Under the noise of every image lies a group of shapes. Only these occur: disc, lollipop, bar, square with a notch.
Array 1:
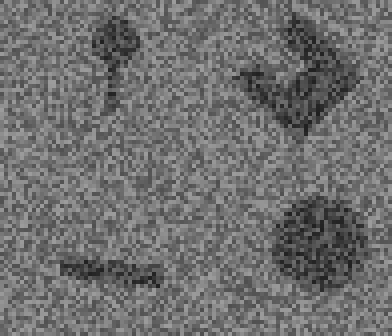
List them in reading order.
top left: lollipop; top right: square with a notch; bottom left: bar; bottom right: disc
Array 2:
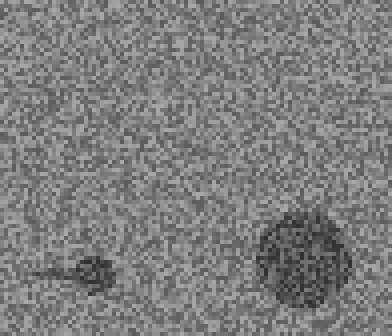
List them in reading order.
bottom left: lollipop; bottom right: disc
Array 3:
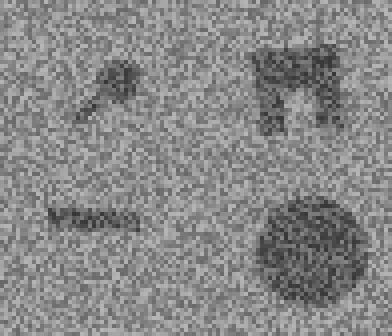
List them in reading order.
top left: lollipop; top right: square with a notch; bottom left: bar; bottom right: disc
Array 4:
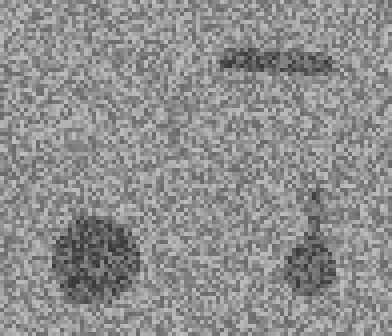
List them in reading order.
top right: bar; bottom left: disc; bottom right: lollipop
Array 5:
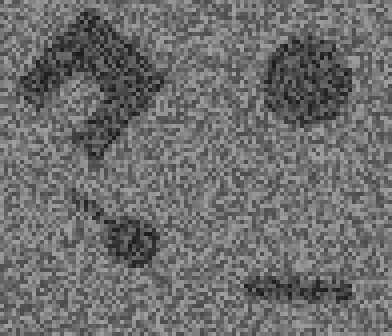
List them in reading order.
top left: square with a notch; top right: disc; bottom left: lollipop; bottom right: bar
